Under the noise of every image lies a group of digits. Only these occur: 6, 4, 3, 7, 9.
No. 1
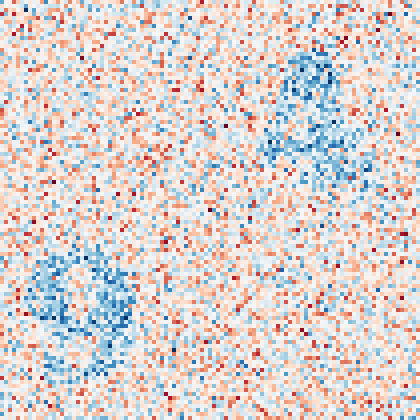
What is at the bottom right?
nothing
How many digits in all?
2
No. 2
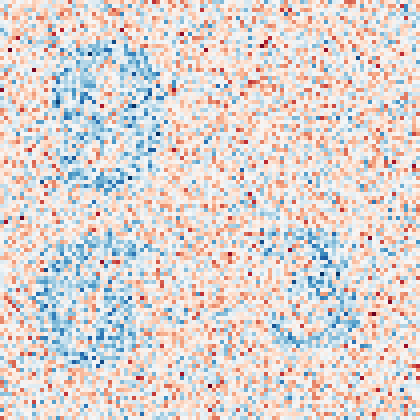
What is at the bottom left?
6
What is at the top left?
9
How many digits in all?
3
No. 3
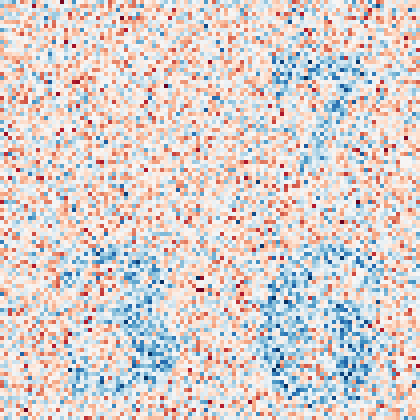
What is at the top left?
nothing
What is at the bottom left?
3
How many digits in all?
3
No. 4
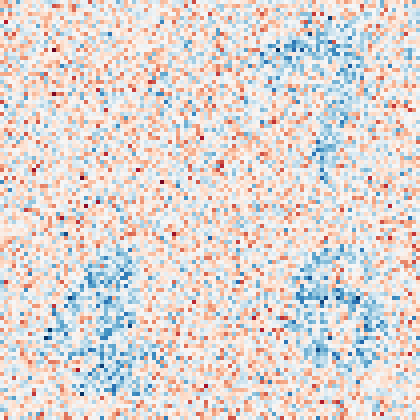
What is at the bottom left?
4
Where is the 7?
top right
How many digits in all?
3
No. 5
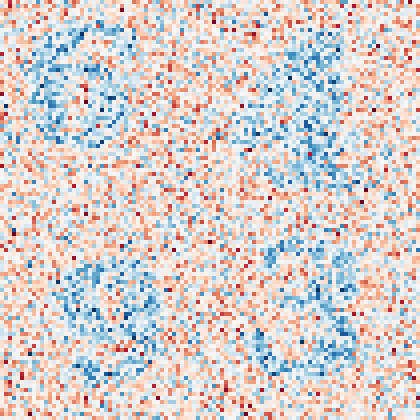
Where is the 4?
top right
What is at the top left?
6
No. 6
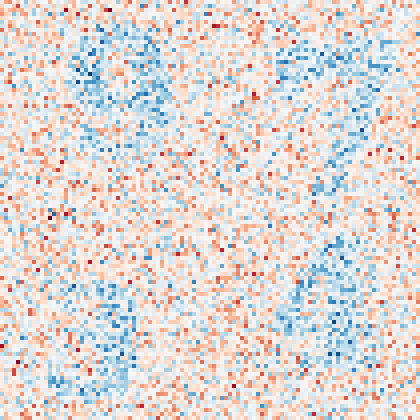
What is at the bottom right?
4
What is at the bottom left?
3
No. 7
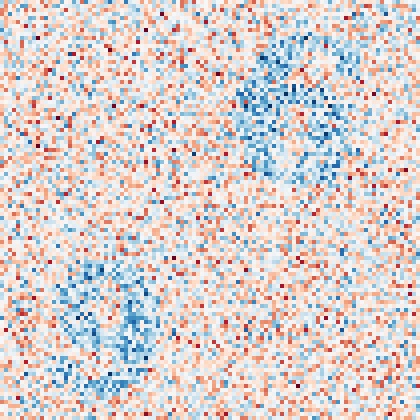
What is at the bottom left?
9
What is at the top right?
6
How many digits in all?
2
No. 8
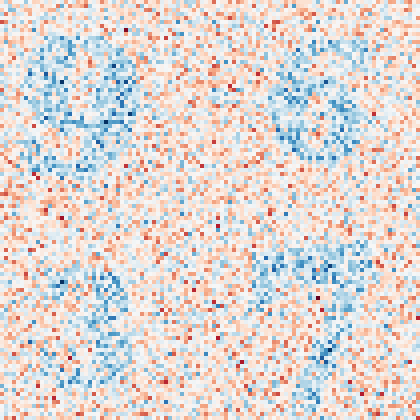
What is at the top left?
9
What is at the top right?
6
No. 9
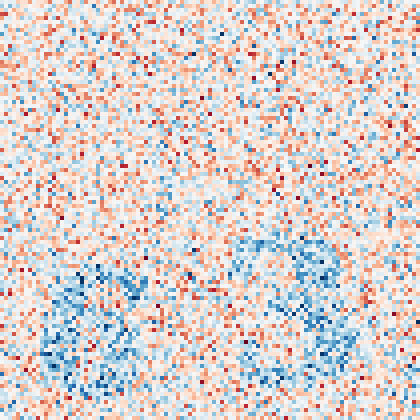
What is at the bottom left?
6
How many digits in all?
2
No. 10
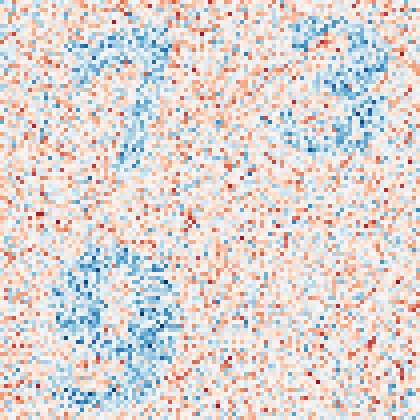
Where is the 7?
top left
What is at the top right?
3
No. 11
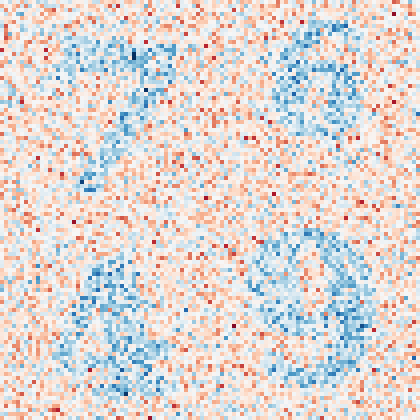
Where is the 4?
bottom left
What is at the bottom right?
9
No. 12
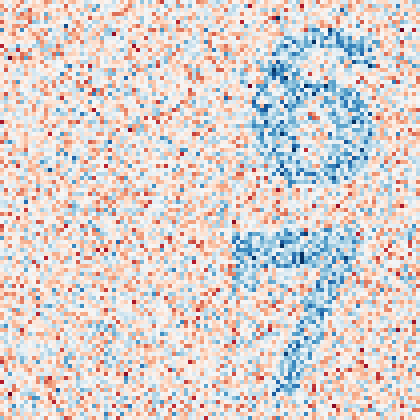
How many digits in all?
2
